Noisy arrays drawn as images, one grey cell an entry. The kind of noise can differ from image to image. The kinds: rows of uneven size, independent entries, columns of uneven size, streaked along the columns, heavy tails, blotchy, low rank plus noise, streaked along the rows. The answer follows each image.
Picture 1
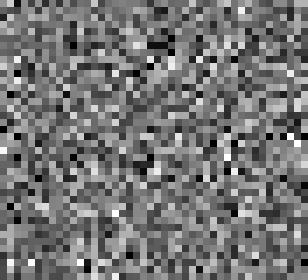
low rank plus noise
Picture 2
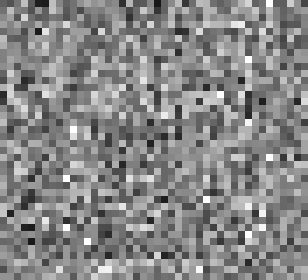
low rank plus noise
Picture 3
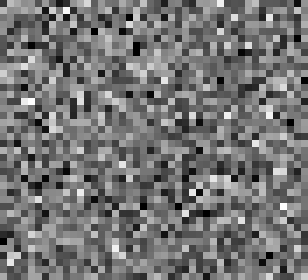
independent entries
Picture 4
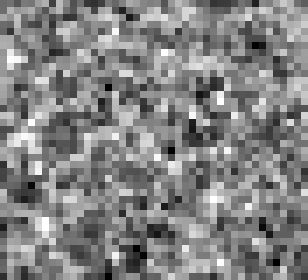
blotchy
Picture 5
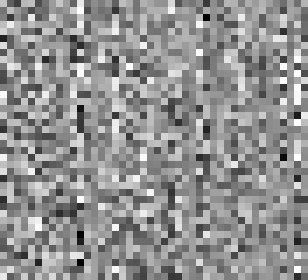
columns of uneven size
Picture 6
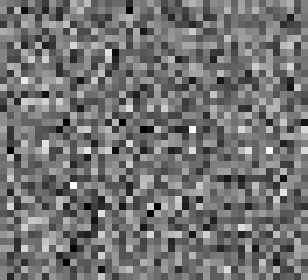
low rank plus noise
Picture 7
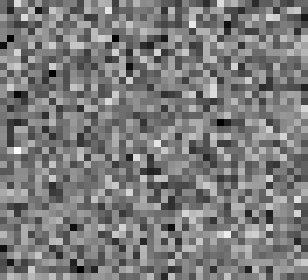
independent entries
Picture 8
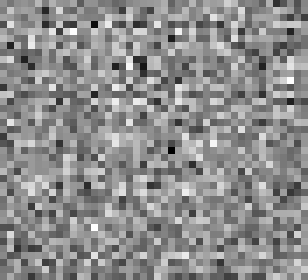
low rank plus noise
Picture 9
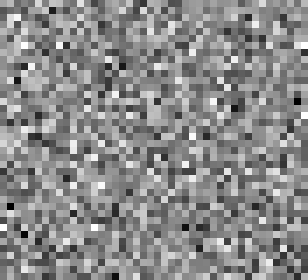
independent entries
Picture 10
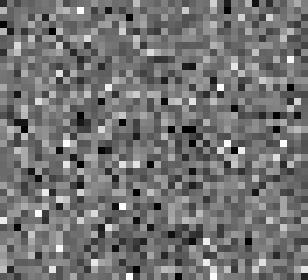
heavy tails
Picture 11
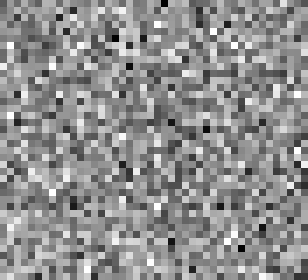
independent entries
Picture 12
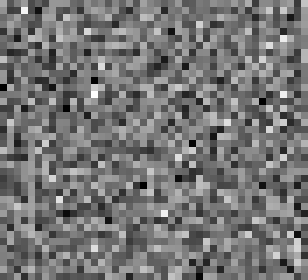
independent entries
